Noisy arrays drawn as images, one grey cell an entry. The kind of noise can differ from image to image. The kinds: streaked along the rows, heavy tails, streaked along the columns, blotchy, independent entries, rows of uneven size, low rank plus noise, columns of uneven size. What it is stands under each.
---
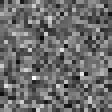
independent entries
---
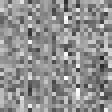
columns of uneven size
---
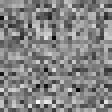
low rank plus noise
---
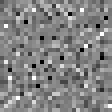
heavy tails
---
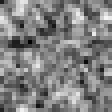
blotchy
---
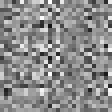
low rank plus noise
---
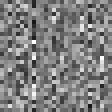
columns of uneven size
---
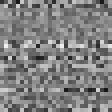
rows of uneven size
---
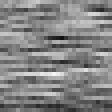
streaked along the rows
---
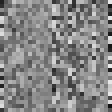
columns of uneven size
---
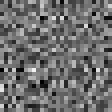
low rank plus noise
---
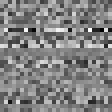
rows of uneven size
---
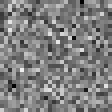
independent entries
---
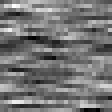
streaked along the rows
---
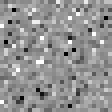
heavy tails
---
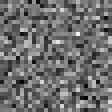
independent entries
